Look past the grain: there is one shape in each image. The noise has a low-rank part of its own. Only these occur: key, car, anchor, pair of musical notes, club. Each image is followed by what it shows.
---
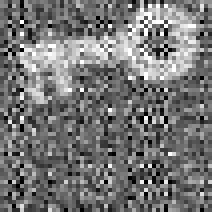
key
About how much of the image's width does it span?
nearly all
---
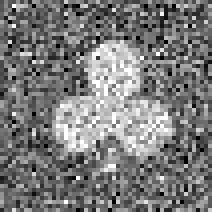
club
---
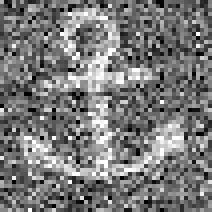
anchor
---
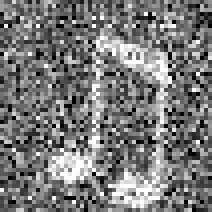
pair of musical notes
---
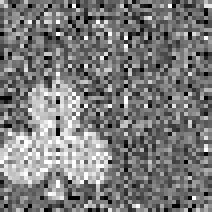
club
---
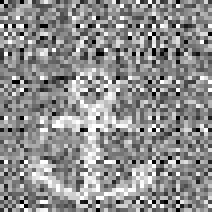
anchor
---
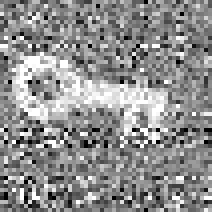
key
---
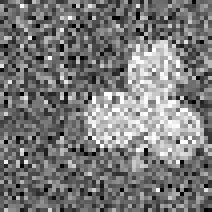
club
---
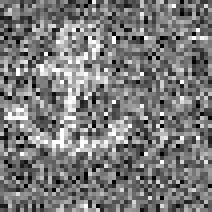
anchor
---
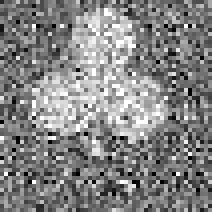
club
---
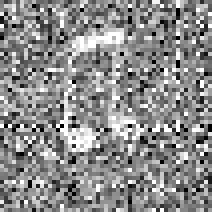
pair of musical notes
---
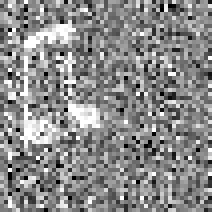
pair of musical notes
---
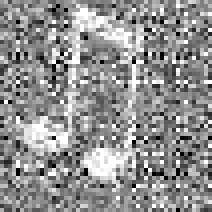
pair of musical notes
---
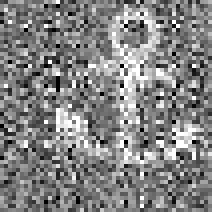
anchor
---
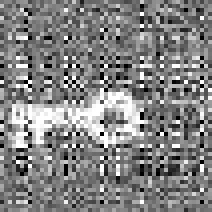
key
